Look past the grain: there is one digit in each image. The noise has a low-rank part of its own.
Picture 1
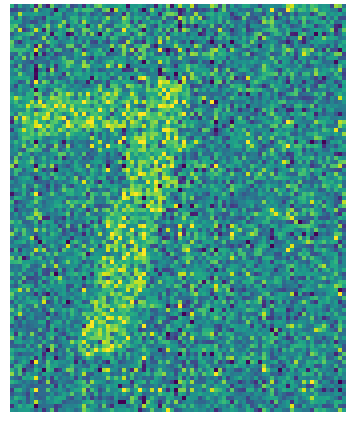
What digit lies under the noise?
7
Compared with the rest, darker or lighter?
lighter
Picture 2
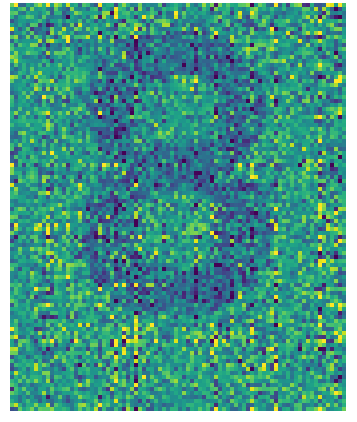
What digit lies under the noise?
8
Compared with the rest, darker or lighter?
darker
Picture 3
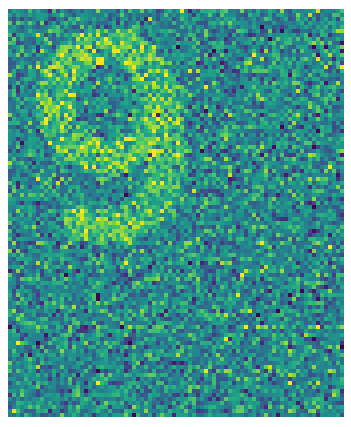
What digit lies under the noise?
9
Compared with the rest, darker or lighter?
lighter
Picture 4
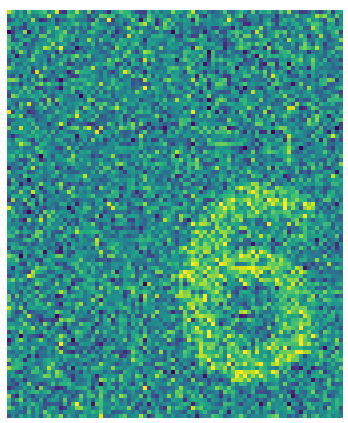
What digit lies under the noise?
6
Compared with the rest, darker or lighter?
lighter
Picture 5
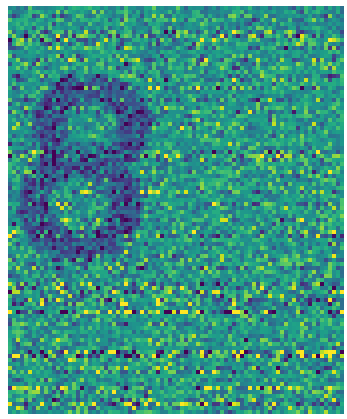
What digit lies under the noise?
8
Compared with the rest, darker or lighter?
darker
